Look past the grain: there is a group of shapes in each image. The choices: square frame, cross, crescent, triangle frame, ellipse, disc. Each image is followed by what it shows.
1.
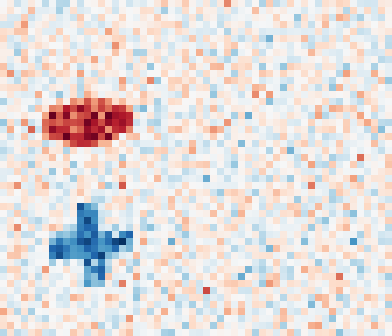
top left: red ellipse; bottom left: blue cross
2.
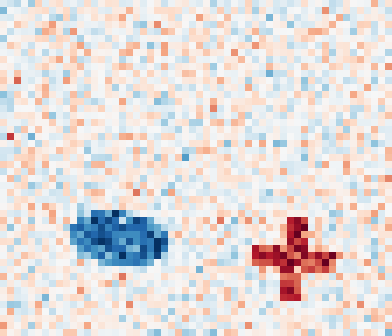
bottom left: blue ellipse; bottom right: red cross
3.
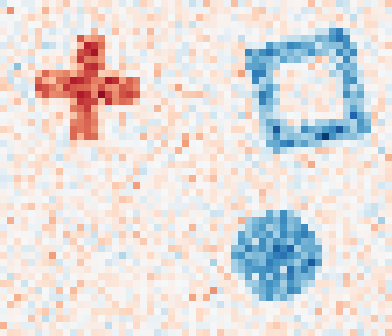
top left: red cross; top right: blue square frame; bottom right: blue disc
